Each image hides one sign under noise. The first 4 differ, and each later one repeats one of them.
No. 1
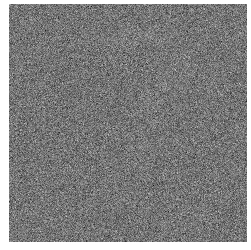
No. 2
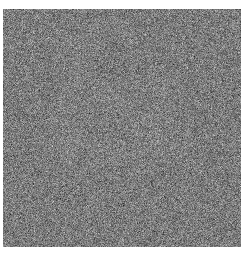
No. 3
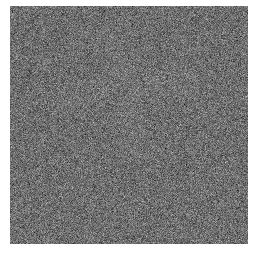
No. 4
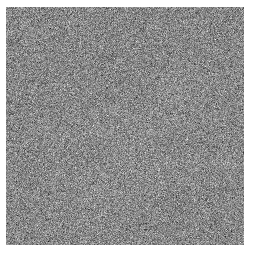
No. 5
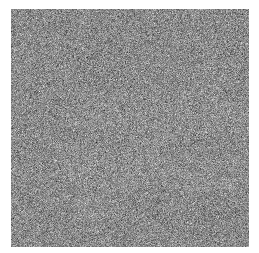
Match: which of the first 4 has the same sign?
4
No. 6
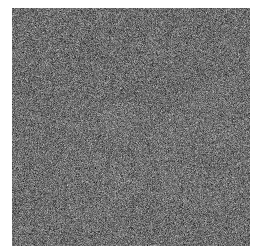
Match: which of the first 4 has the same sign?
4
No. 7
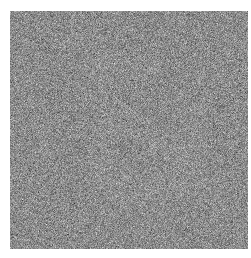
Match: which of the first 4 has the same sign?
2
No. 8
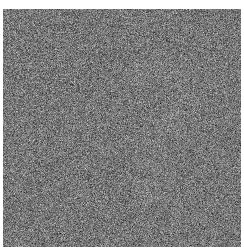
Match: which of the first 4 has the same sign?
1
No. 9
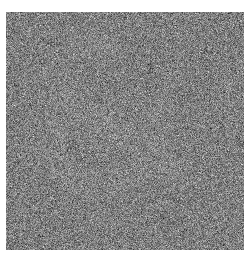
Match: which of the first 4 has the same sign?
2
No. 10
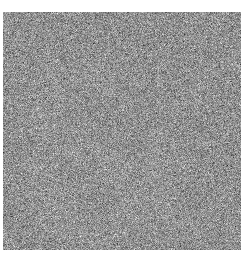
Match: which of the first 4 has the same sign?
2
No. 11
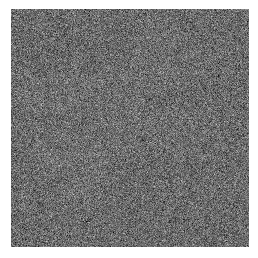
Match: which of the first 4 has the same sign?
4
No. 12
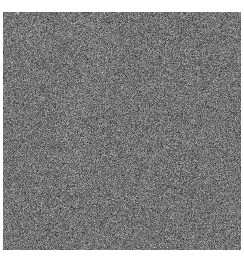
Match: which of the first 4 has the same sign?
1
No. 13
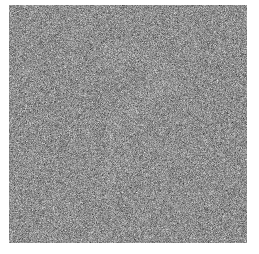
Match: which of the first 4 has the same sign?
1
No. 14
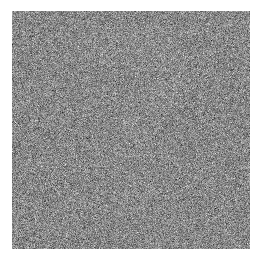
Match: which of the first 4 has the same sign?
1
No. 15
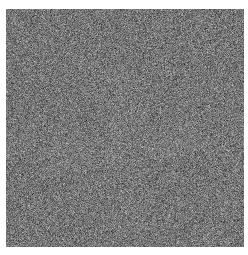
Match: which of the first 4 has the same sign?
3
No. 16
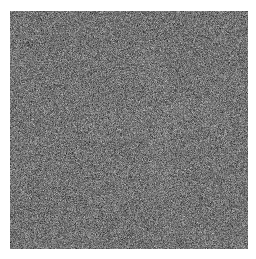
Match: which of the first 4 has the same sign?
3
